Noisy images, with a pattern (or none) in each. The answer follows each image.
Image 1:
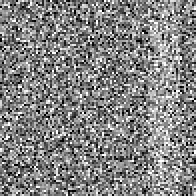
one band of columns
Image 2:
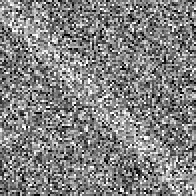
a diagonal band
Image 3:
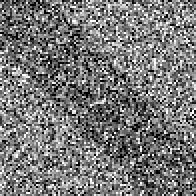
a diagonal band
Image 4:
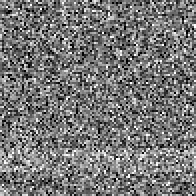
one band of rows
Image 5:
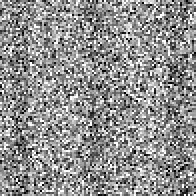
bands of columns
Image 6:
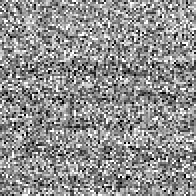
bands of rows
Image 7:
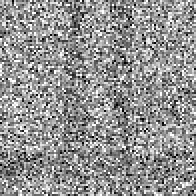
bands of rows crossing bands of columns
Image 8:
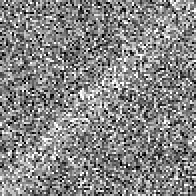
a diagonal band
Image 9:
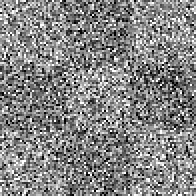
a checkerboard
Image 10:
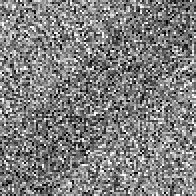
a diagonal band
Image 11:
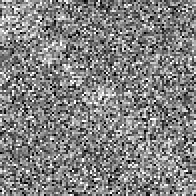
blocks along the diagonal
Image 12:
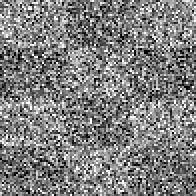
a checkerboard
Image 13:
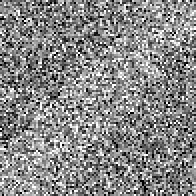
a diagonal band
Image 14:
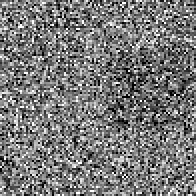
one block
